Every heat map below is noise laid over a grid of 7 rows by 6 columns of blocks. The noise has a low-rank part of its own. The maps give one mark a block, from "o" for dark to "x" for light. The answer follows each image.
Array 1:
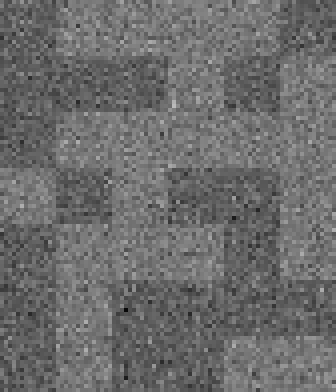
o x x x x o
o o o x o x
o x x x x x
x o x o o x
o x x x o x
o x o o o o
o x o o x x
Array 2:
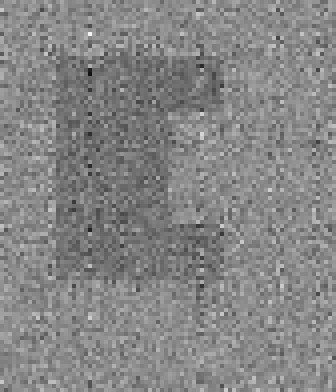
x x x x x x
x o o o x x
x o o x x x
x o o x x x
x o o o x x
x x x x x x
x x x x x x
